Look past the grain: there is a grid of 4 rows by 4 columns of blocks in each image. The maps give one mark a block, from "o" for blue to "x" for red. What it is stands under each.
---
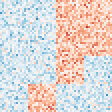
o o x x
o o x x
o o x o
o x o o
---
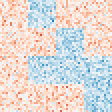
x o x x
x x o x
x o o o
x x x o
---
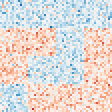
o o o o
x x o x
x o o x
o x x x
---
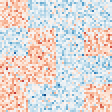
x o o o
o x o x
x x o o
x o o x
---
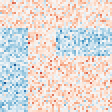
x x x x
o x o o
o x x x
o x x x
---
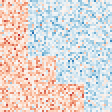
x o o o
x o o o
x x o o
x x x o
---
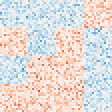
o o o x
x o x o
o x x o
x x x o
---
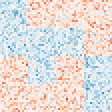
o x x x
o o o x
x o x o
x x x o
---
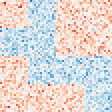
x o x x
o o x x
x o o o
x x x o
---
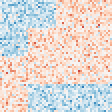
o o x x
o x x x
x x x x
x o o o
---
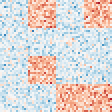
o x o x
o o o o
o x o o
o o x x
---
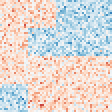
x x o o
x o o o
x x x x
o x x x
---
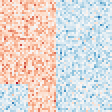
x x o o
x x o o
x x o o
o x o o
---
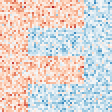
x x x o
x o o o
x x x o
x o o o
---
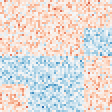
x x x x
x x x o
o o o x
x o o x
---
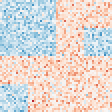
o o x x
o o x o
x x x x
o x x x
